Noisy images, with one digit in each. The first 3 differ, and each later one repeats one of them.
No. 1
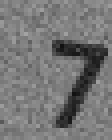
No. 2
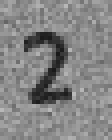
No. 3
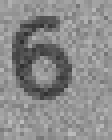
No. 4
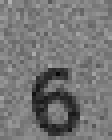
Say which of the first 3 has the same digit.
3
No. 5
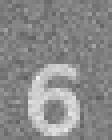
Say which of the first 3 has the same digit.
3
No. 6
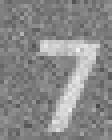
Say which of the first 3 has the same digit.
1
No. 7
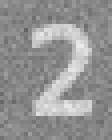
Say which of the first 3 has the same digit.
2
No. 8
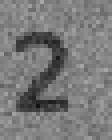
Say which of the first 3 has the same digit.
2
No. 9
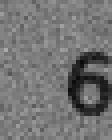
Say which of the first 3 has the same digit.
3
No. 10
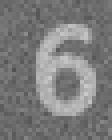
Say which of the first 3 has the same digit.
3
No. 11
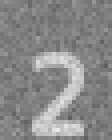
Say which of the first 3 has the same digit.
2
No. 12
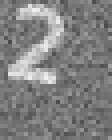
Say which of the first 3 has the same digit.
2
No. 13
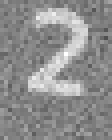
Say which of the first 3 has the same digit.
2
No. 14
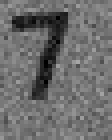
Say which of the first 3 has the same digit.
1
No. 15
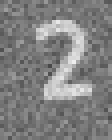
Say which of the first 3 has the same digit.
2
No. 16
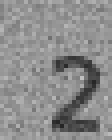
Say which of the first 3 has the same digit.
2
